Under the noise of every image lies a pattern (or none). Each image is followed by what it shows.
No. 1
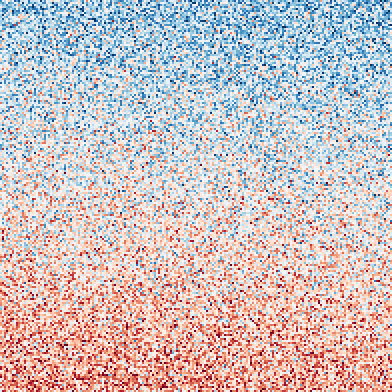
a smooth slope
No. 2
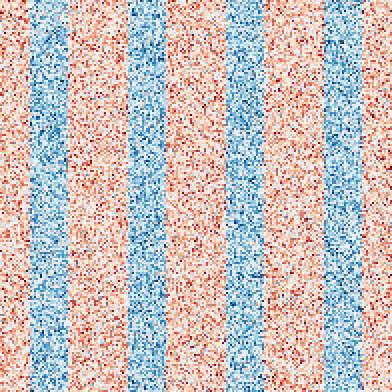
vertical stripes
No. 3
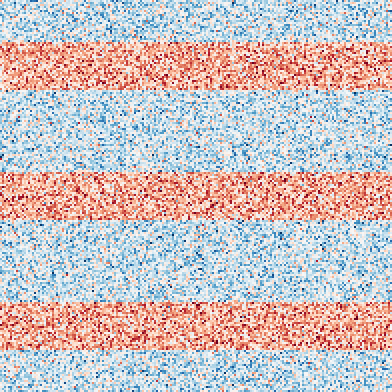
horizontal stripes
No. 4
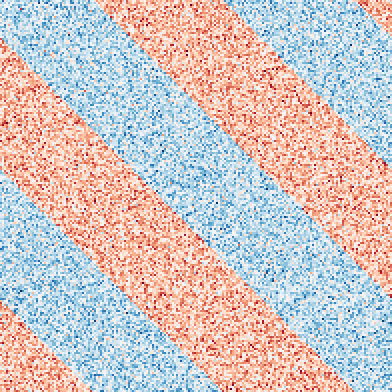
diagonal stripes
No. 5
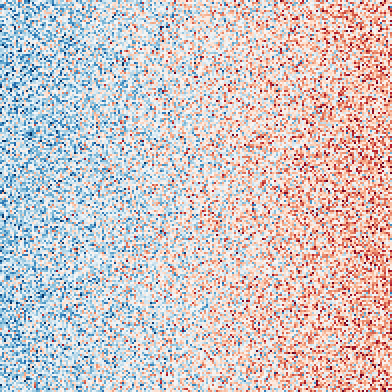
a smooth slope
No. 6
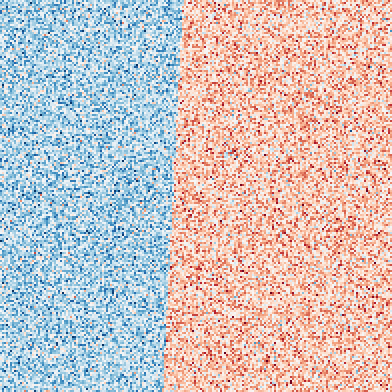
a sharp edge
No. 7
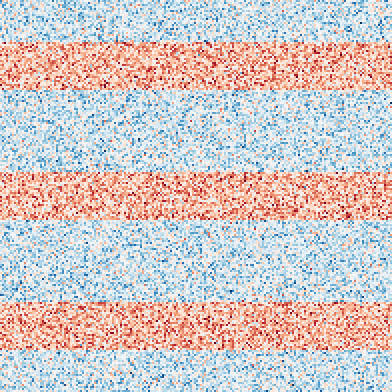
horizontal stripes
